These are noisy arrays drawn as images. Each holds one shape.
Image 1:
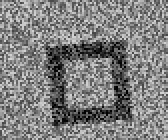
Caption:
dark square frame
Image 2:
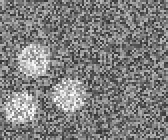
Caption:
light three dots
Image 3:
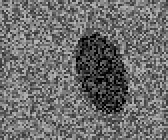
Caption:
dark ellipse
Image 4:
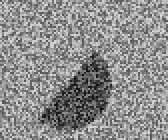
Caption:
dark half disc
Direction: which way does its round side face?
down and right
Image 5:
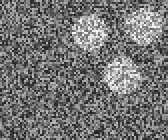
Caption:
light three dots
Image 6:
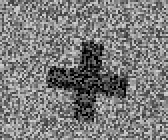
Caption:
dark cross
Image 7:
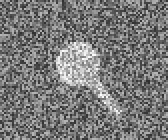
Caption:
light lollipop
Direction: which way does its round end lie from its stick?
up and left
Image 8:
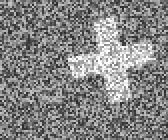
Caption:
light cross
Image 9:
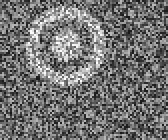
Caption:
light bullseye
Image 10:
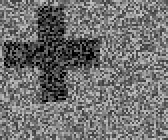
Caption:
dark cross
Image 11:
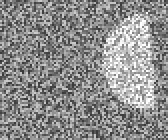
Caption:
light half disc
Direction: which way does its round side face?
left
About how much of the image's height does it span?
two thirds
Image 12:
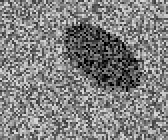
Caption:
dark ellipse
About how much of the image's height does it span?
half
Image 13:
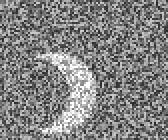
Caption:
light crescent
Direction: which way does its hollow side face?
left
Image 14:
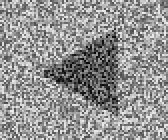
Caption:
dark triangle
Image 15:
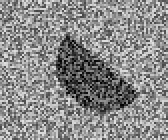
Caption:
dark half disc
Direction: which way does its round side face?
down and left
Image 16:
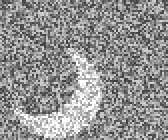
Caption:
light crescent
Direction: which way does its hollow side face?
up and left
